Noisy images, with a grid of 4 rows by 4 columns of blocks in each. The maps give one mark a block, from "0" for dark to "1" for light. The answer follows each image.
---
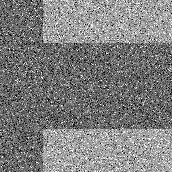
0 1 1 1
0 0 0 0
0 0 0 0
0 1 1 1
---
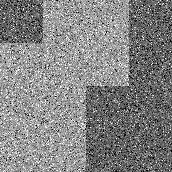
0 1 1 0
1 1 1 0
1 1 0 0
1 1 0 0
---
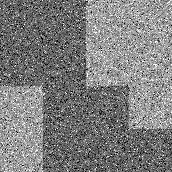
0 0 1 1
0 0 1 1
1 0 0 1
1 0 0 0
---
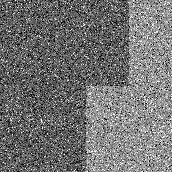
0 0 0 1
0 0 0 1
0 0 1 1
0 0 1 1
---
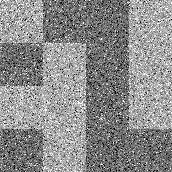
1 0 0 1
0 1 0 1
1 1 0 1
0 1 0 0
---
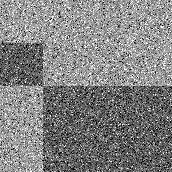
1 1 1 1
0 1 1 1
1 0 0 0
1 0 0 0
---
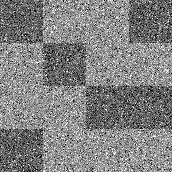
0 1 1 0
1 0 1 1
1 1 0 0
0 1 1 1
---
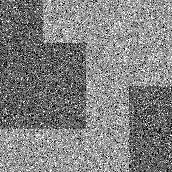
0 1 1 1
0 0 1 1
0 0 1 0
1 1 1 0
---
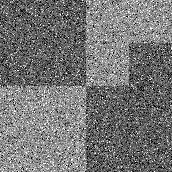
0 0 1 1
0 0 1 0
1 1 0 0
1 1 0 0
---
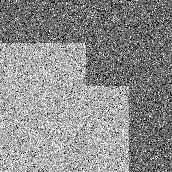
0 0 0 0
1 1 0 0
1 1 1 0
1 1 1 0
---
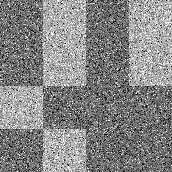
0 1 0 1
0 1 0 1
1 0 0 0
0 1 0 0
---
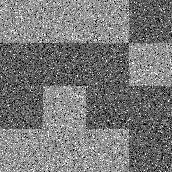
1 1 1 0
0 0 0 1
0 1 0 0
1 1 1 0
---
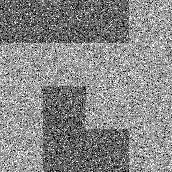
0 0 0 1
1 1 1 1
1 0 1 1
1 0 0 1
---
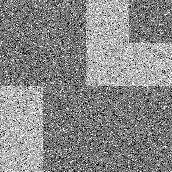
0 0 1 0
0 0 1 1
1 0 0 0
1 0 0 0
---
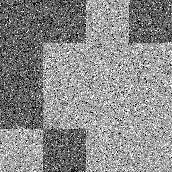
0 0 1 0
0 1 1 1
0 1 1 1
1 0 1 1
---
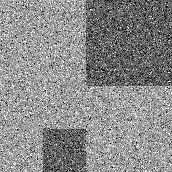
1 1 0 0
1 1 0 0
1 1 1 1
1 0 1 1
